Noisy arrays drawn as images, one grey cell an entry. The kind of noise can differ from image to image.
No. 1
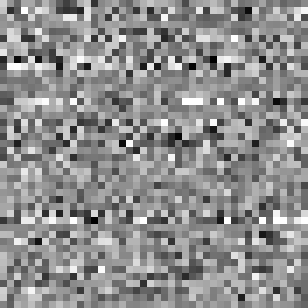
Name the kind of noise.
rows of uneven size
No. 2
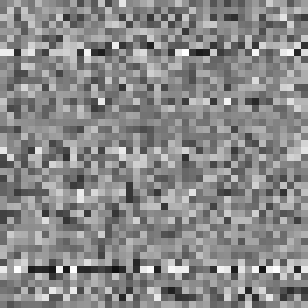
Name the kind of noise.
rows of uneven size
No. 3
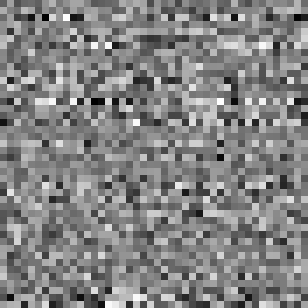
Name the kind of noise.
rows of uneven size
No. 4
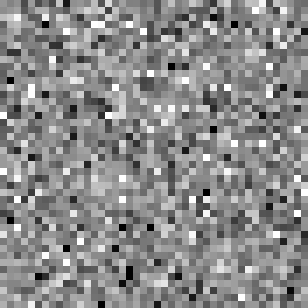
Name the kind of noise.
heavy tails
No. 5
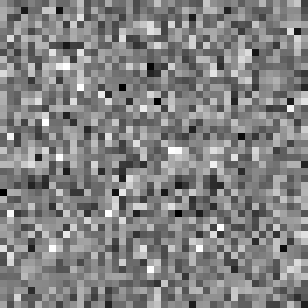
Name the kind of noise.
low rank plus noise
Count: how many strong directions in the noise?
five to eight
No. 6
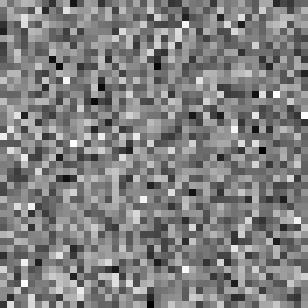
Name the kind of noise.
independent entries
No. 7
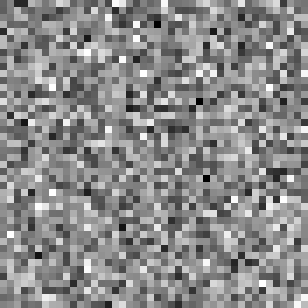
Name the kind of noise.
independent entries
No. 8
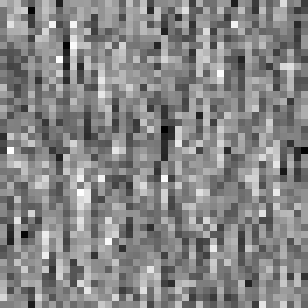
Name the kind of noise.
streaked along the columns
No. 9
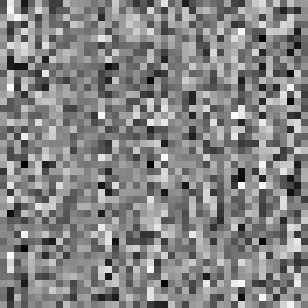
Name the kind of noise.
columns of uneven size
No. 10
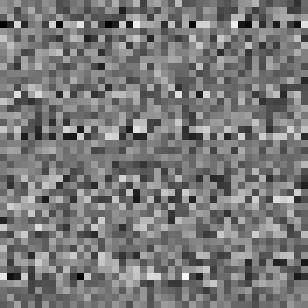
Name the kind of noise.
rows of uneven size
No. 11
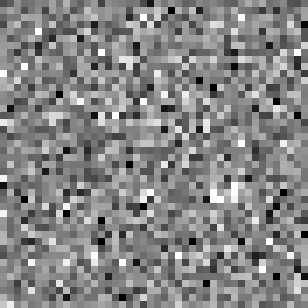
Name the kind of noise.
heavy tails
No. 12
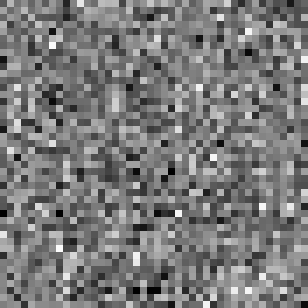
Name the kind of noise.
low rank plus noise
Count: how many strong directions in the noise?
three or four
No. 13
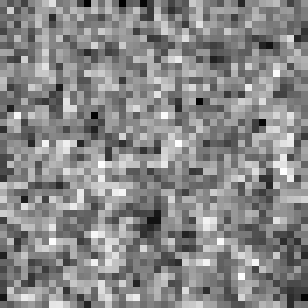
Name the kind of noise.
blotchy
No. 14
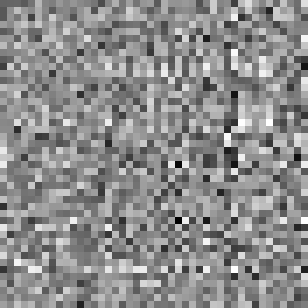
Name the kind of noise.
low rank plus noise
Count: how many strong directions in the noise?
two
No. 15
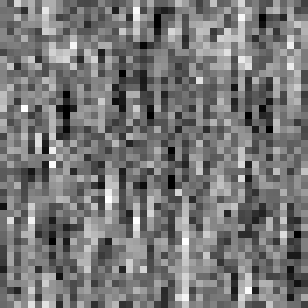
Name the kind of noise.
streaked along the columns
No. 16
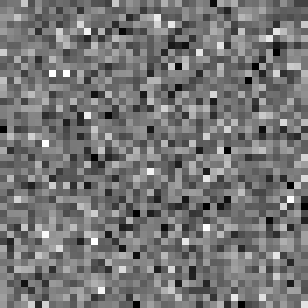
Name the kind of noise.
heavy tails
